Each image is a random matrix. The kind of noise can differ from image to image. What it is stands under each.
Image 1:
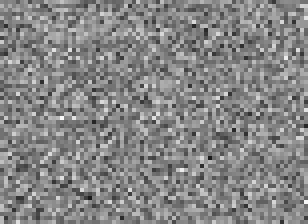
independent entries
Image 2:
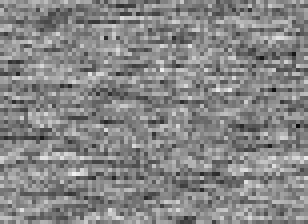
streaked along the rows
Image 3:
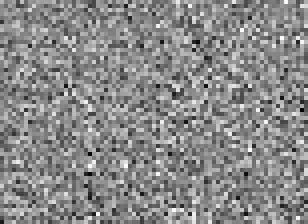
low rank plus noise
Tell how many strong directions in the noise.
five to eight
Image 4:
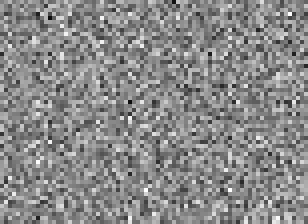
low rank plus noise
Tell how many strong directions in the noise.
two
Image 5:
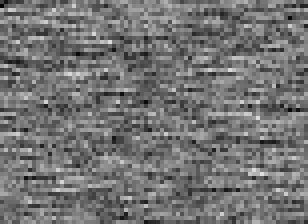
streaked along the rows
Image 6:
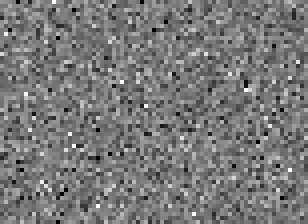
heavy tails
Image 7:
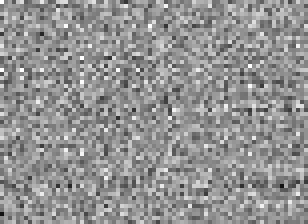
low rank plus noise
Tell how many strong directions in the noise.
three or four
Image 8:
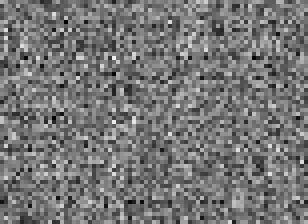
low rank plus noise
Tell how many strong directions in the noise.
five to eight
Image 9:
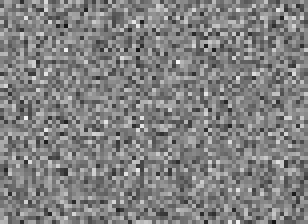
low rank plus noise
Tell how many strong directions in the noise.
three or four
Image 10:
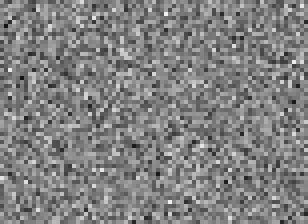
independent entries
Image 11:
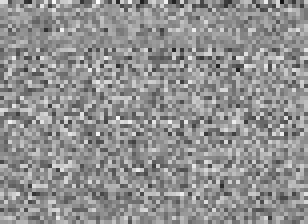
rows of uneven size
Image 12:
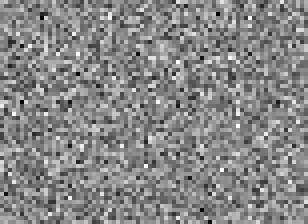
independent entries
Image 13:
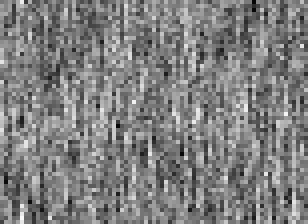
streaked along the columns
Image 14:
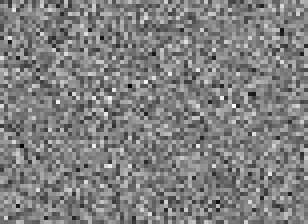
independent entries
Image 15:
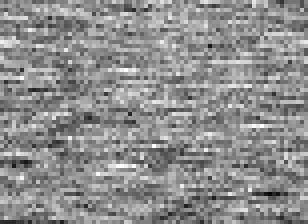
streaked along the rows
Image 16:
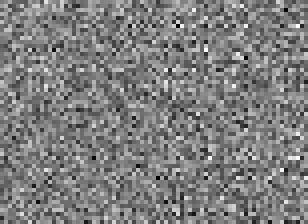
low rank plus noise
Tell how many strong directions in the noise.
three or four
